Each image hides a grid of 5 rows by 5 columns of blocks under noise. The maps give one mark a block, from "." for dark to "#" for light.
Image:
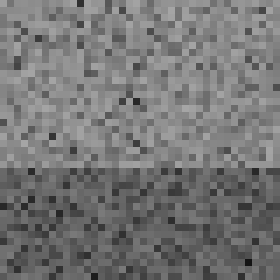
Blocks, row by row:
#####
#####
#####
.....
.....
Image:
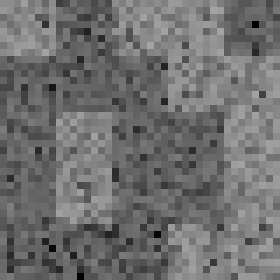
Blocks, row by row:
#.##.
...##
.#..#
.#..#
...##
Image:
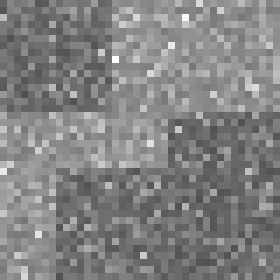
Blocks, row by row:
..###
..###
###..
#....
#....
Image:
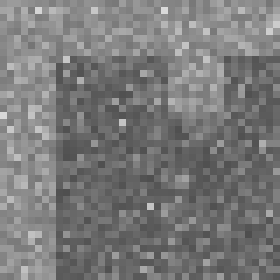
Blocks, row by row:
#####
#..#.
#....
#....
#....
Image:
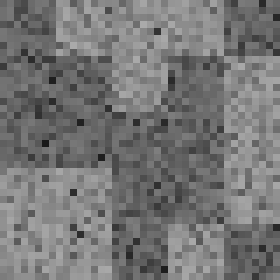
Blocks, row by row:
.###.
..#.#
....#
##..#
##.#.
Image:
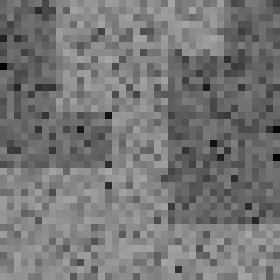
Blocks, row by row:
.###.
.##..
..#..
###..
#####
